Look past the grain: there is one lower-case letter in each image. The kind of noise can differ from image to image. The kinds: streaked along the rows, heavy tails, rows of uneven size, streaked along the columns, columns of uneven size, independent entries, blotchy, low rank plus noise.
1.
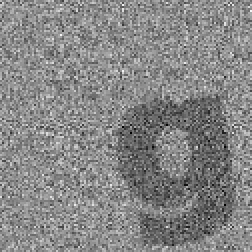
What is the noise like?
low rank plus noise
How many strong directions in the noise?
three or four
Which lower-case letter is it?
g
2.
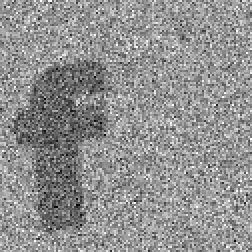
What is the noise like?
independent entries
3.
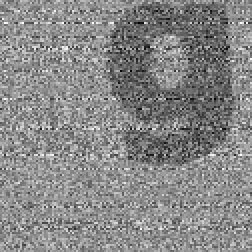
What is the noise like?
rows of uneven size
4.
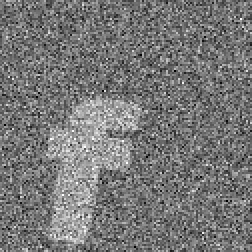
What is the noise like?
independent entries
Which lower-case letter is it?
f
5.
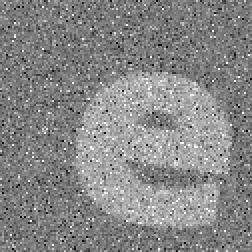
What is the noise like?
heavy tails
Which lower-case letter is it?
e
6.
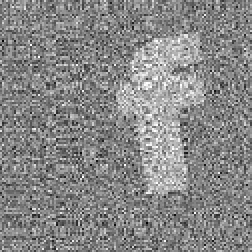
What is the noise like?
low rank plus noise
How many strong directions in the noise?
two
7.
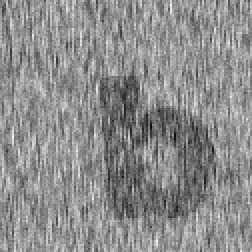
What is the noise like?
streaked along the columns
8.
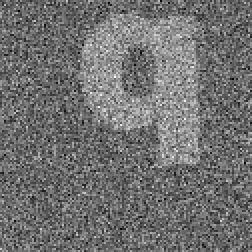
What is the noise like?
independent entries
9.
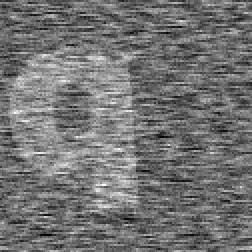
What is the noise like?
streaked along the rows
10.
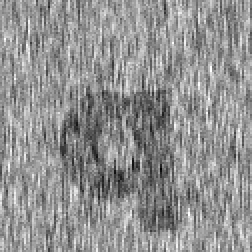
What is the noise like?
streaked along the columns
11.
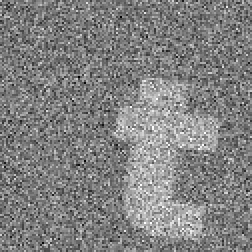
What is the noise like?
independent entries
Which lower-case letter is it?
t
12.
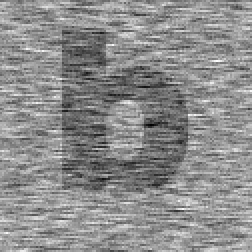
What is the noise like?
streaked along the rows
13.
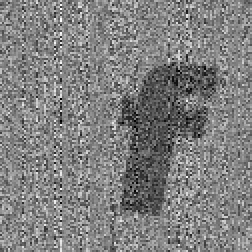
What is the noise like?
columns of uneven size
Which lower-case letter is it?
f
